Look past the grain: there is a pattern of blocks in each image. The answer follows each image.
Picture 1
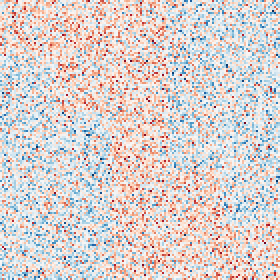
the same after a half turn
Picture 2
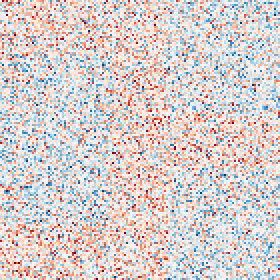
top and bottom mirror each other
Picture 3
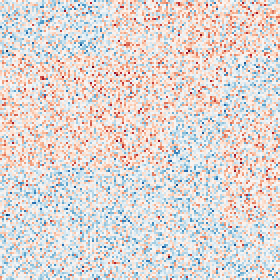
no symmetry
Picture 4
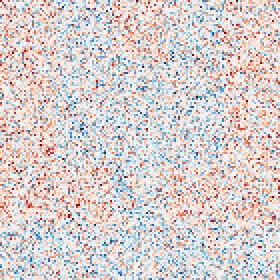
left and right mirror each other
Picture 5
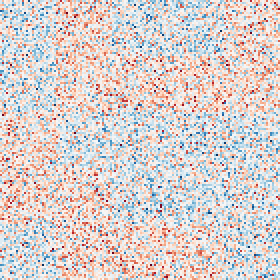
no symmetry
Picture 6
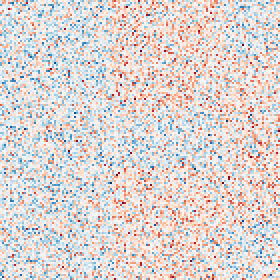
top and bottom mirror each other
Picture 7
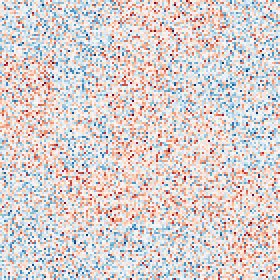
no symmetry
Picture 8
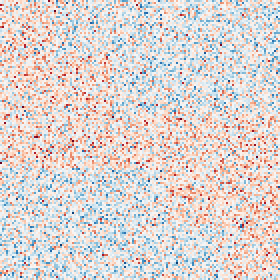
the same after a half turn
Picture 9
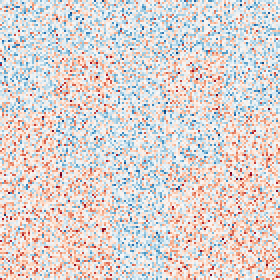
left and right mirror each other
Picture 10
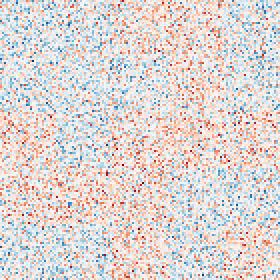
mirrored about the diagonal from the top left
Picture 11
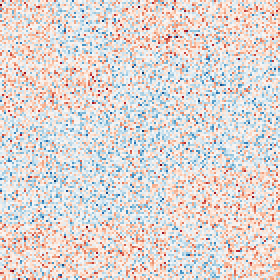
the same after a half turn
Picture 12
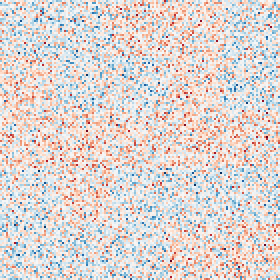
no symmetry
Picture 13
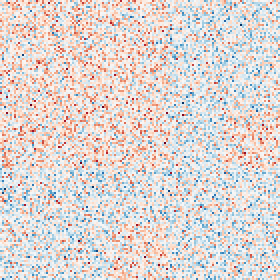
mirrored about the diagonal from the top left
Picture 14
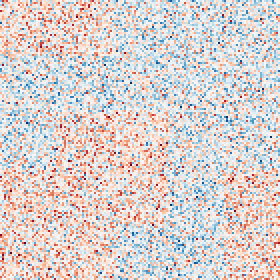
mirrored about the diagonal from the bottom left
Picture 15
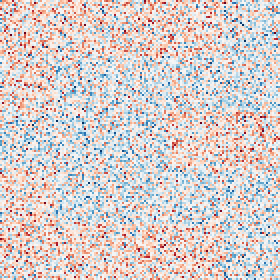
top and bottom mirror each other
